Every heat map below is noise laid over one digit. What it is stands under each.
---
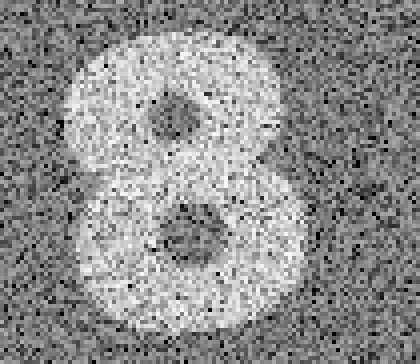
8
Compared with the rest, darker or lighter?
lighter
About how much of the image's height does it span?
nearly all
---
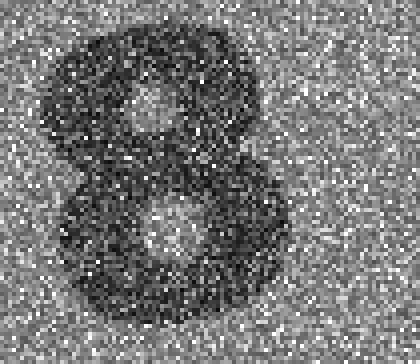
8
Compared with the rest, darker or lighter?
darker
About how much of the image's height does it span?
nearly all
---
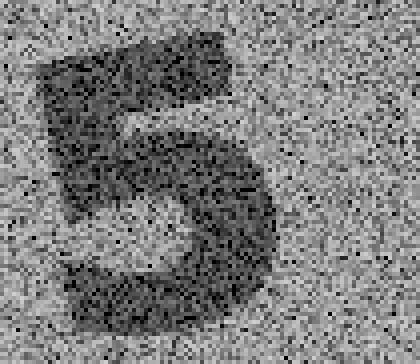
5
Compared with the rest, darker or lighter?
darker
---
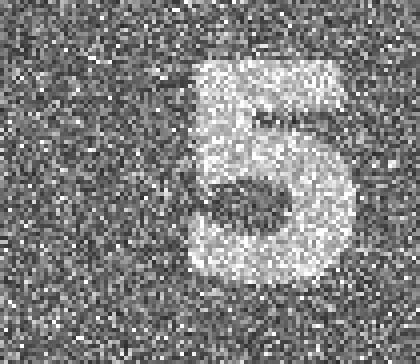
5
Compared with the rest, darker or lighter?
lighter
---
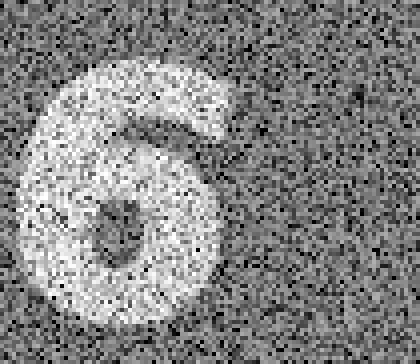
6
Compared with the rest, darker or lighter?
lighter
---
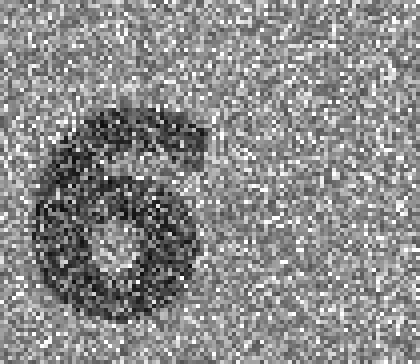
6
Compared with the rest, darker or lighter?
darker
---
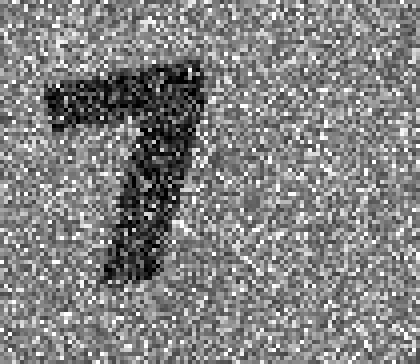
7
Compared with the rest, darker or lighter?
darker
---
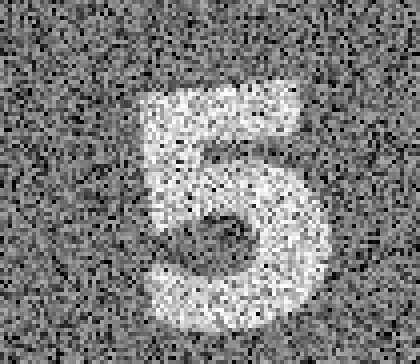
5
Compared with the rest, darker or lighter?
lighter
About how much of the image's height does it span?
two thirds
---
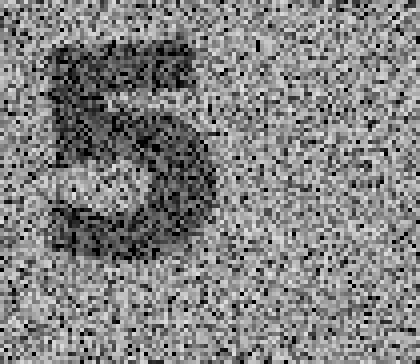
5
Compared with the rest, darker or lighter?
darker
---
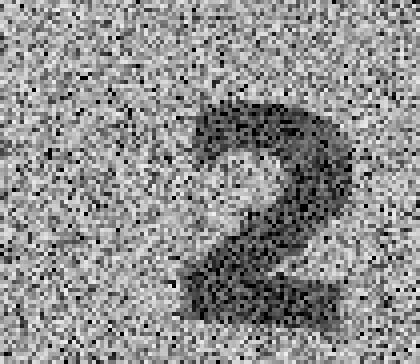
2
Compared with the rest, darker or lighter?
darker
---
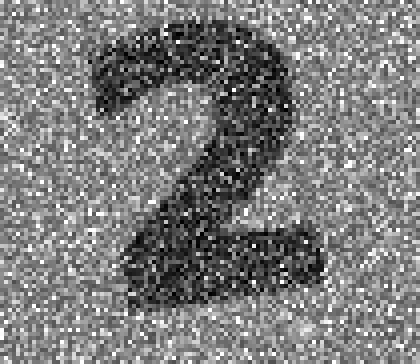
2
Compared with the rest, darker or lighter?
darker
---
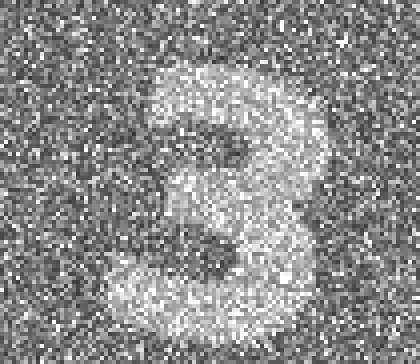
3
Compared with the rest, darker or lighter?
lighter
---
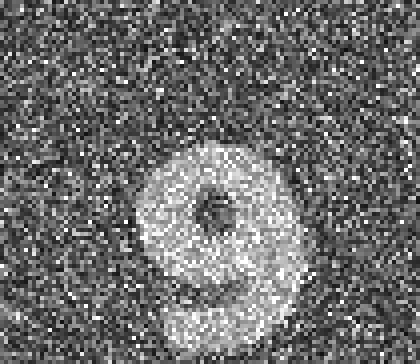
9
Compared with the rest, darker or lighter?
lighter
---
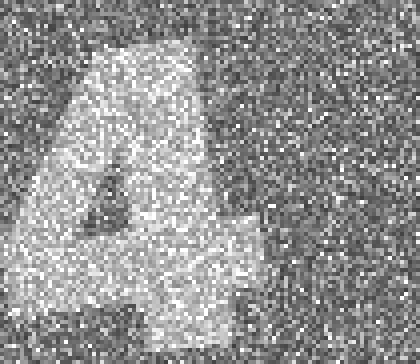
4
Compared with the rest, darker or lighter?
lighter
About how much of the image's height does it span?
nearly all
